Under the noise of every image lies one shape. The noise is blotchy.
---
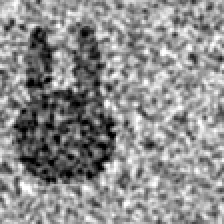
dark rabbit's head
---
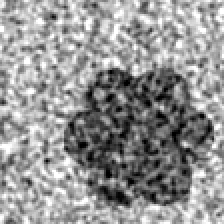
dark flower
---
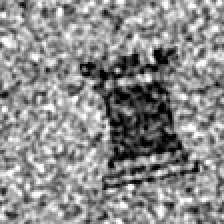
dark chess rook
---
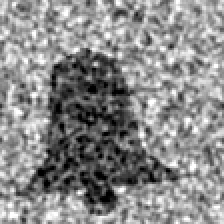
dark bell
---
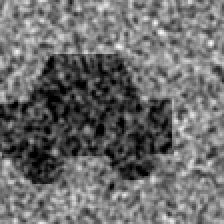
dark car
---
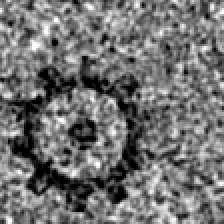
dark gear
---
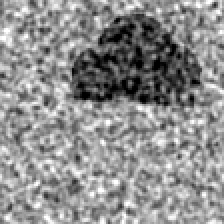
dark cloud
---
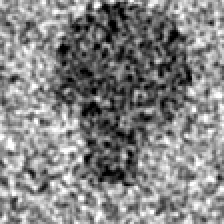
dark light bulb
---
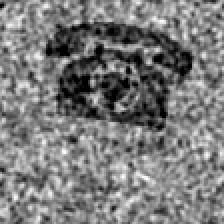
dark telephone
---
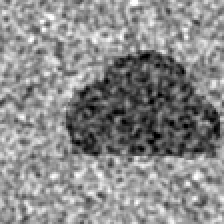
dark cloud
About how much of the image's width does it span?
two thirds
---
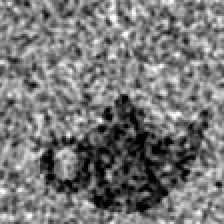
dark teapot
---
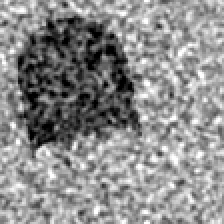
dark ghost
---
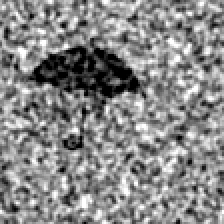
dark umbrella
